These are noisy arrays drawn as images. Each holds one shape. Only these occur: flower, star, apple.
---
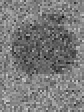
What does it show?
dark apple
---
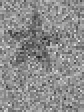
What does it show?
dark star
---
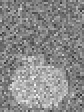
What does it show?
light apple
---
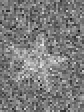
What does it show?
light star
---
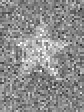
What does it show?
light star
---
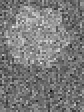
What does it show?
light flower
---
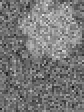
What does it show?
light flower
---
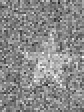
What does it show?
light star
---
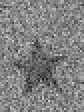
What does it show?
dark star
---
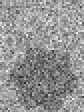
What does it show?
dark flower
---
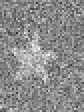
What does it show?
light star
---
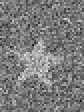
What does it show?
light star
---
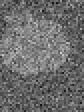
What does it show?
light apple
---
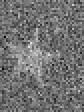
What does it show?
light star
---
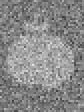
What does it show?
light apple
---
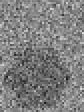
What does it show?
dark flower
